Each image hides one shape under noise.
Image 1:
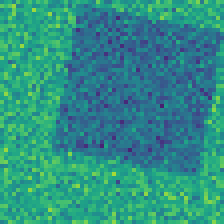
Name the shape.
square
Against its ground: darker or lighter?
darker
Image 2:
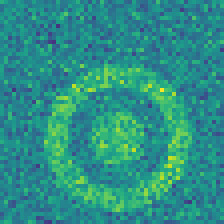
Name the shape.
bullseye
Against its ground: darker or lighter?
lighter
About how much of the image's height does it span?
two thirds
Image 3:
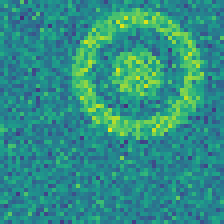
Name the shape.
bullseye
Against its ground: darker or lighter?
lighter
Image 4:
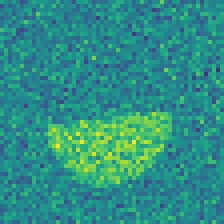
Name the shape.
half disc
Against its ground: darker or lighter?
lighter
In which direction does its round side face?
down
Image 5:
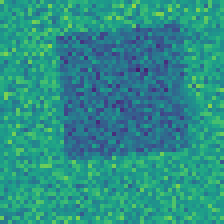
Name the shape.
square
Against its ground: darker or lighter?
darker
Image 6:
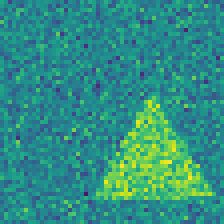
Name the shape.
triangle
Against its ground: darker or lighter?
lighter
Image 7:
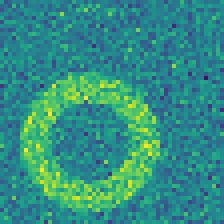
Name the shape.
ring
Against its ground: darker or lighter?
lighter
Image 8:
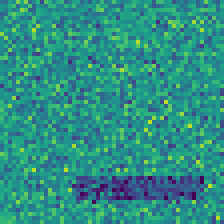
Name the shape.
bar
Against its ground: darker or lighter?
darker
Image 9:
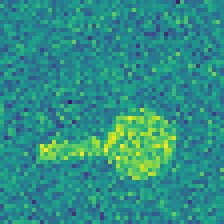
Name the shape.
lollipop
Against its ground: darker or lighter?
lighter
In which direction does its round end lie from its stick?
right
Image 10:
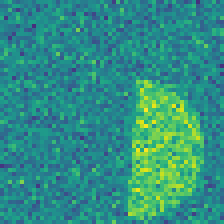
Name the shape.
half disc
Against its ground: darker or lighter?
lighter
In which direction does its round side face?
right
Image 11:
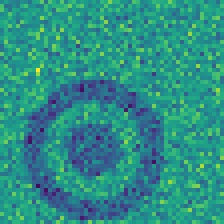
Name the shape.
bullseye
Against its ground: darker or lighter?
darker
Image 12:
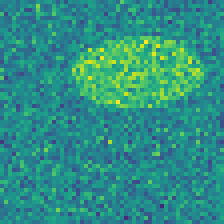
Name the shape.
ellipse
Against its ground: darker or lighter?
lighter
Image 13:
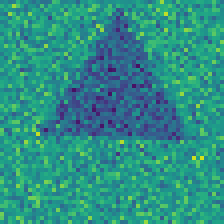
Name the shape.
triangle
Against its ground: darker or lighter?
darker
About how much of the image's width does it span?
two thirds
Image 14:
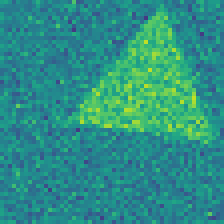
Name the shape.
triangle
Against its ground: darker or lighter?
lighter
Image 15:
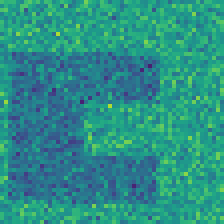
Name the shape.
square with a notch
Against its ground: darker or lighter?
darker
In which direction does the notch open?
right
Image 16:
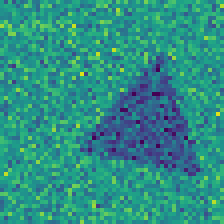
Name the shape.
triangle
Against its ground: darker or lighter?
darker
